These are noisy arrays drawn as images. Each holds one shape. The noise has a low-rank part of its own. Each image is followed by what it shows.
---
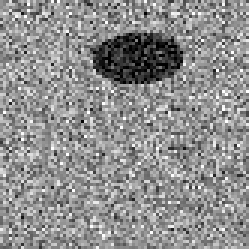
ellipse
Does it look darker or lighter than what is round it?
darker
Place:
top middle
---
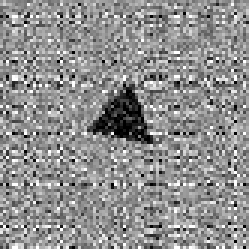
triangle
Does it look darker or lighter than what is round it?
darker
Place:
centre
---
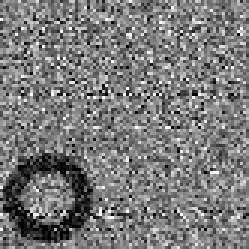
ring
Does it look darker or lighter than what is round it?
darker
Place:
bottom left
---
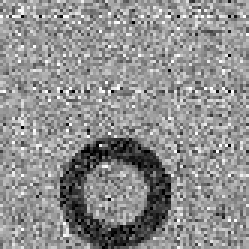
ring
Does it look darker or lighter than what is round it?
darker
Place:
bottom middle
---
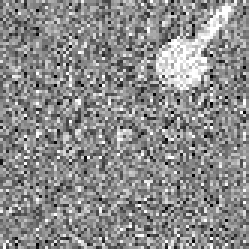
lollipop
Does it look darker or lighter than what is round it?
lighter
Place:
top right
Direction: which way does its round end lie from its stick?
down and left
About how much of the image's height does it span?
a third
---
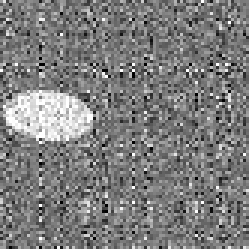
ellipse
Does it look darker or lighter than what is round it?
lighter
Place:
middle left
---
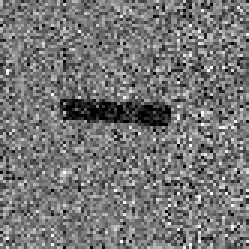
bar
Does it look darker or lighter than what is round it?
darker
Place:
centre
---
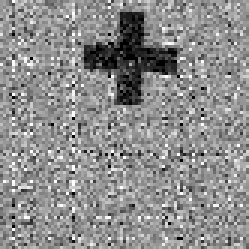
cross
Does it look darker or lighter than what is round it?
darker
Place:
top middle
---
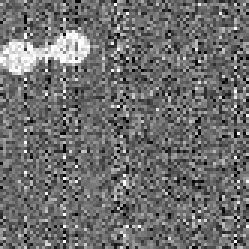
dumbbell
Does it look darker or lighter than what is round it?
lighter
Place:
top left
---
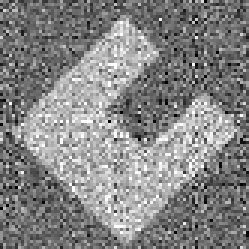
square with a notch
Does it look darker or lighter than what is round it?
lighter
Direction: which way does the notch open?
up and right
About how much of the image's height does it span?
nearly all
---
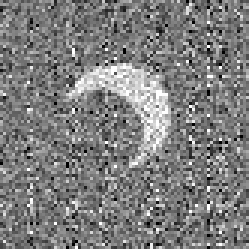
crescent
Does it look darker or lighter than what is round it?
lighter
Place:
centre
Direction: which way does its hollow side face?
down and left
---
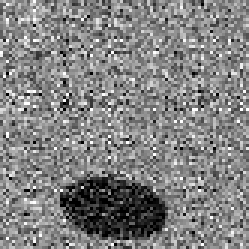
ellipse
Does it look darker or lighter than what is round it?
darker
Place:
bottom middle
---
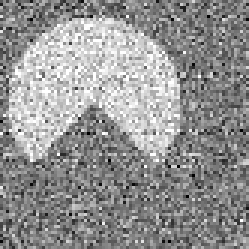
disc with a wedge cut out
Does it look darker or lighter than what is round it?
lighter
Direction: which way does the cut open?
down
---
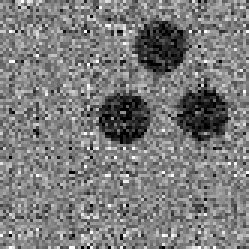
three dots
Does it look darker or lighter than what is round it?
darker
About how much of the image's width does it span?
half
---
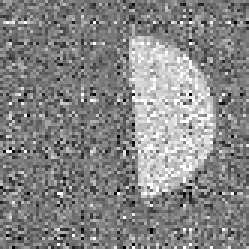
half disc
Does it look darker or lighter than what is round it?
lighter
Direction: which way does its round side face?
right
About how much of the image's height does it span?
two thirds
